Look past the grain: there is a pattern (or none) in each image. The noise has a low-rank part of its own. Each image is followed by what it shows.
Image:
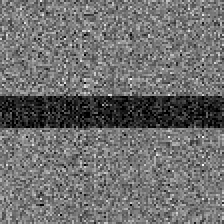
one band of rows
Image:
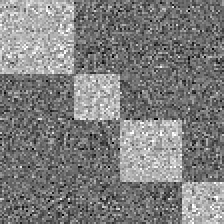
blocks along the diagonal
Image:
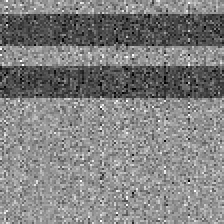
bands of rows
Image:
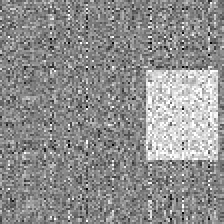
one block
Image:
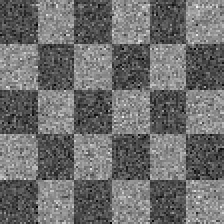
a checkerboard
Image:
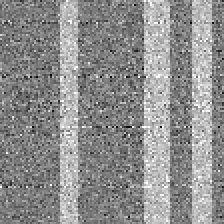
bands of columns
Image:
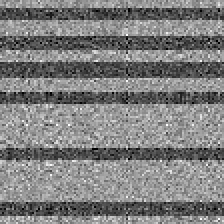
bands of rows
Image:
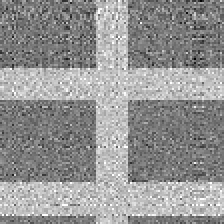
bands of rows crossing bands of columns
